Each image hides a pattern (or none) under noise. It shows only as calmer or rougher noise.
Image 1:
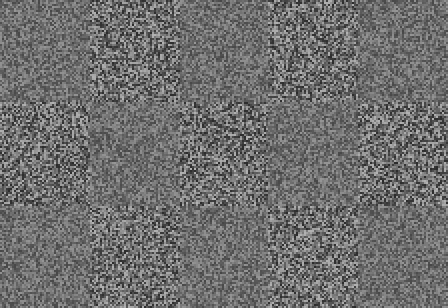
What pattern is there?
a checkerboard
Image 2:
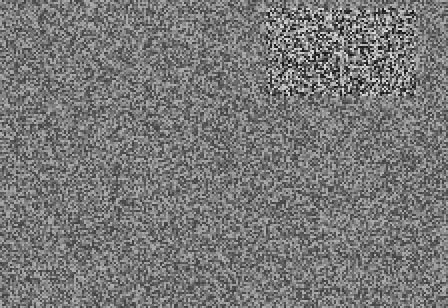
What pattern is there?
one block
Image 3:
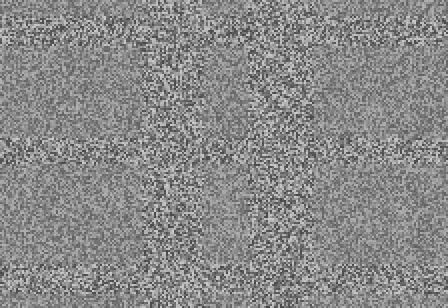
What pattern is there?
bands of rows crossing bands of columns
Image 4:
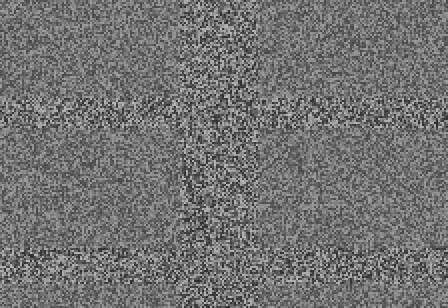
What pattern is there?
bands of rows crossing bands of columns
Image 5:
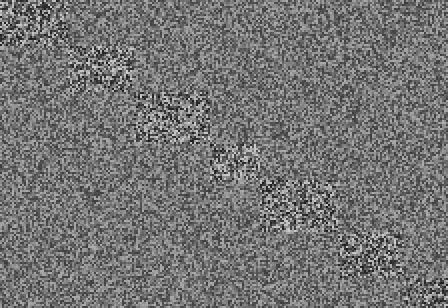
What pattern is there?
blocks along the diagonal
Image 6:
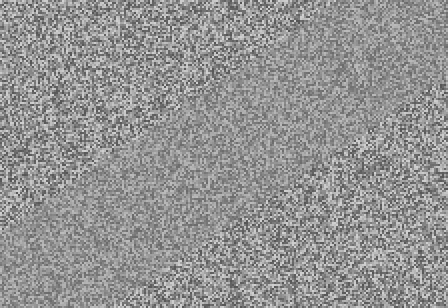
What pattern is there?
a diagonal band
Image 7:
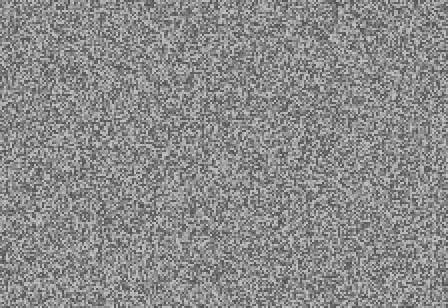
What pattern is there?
only noise
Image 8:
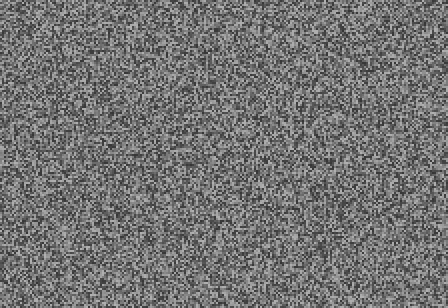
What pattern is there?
only noise
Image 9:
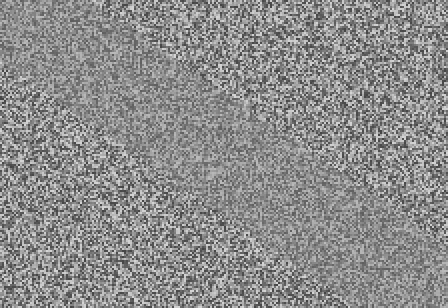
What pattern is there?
a diagonal band
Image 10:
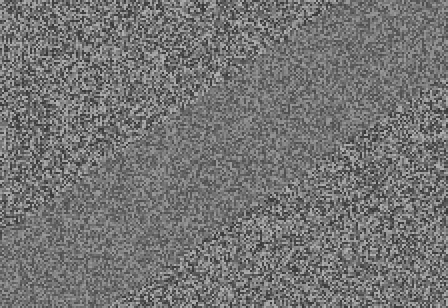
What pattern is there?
a diagonal band
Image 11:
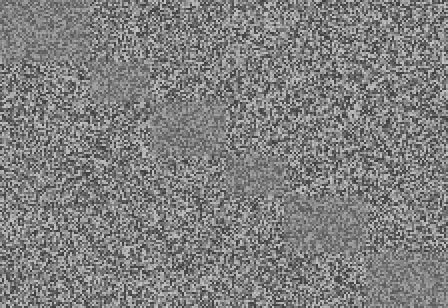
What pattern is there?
blocks along the diagonal
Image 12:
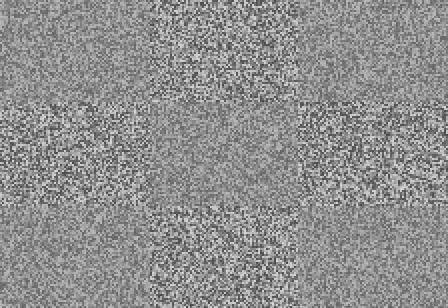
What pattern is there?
a checkerboard
